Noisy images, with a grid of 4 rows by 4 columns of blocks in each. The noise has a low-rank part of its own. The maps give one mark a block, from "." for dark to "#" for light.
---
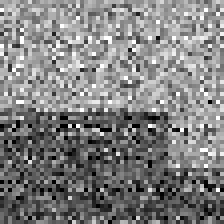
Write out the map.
####
####
...#
....
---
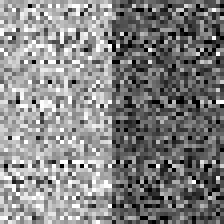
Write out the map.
##..
##..
##..
##..
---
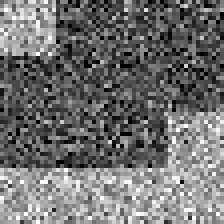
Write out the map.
#...
....
...#
####
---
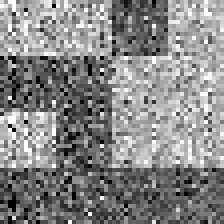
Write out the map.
##.#
..##
#.##
....
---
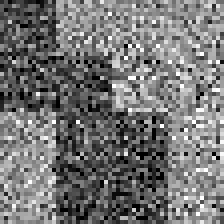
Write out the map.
.###
..##
#..#
#..#
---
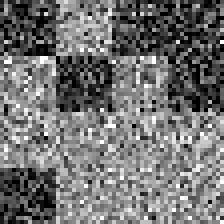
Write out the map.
.#..
#.#.
####
.###
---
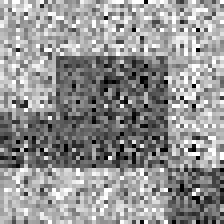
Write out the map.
####
#..#
...#
###.
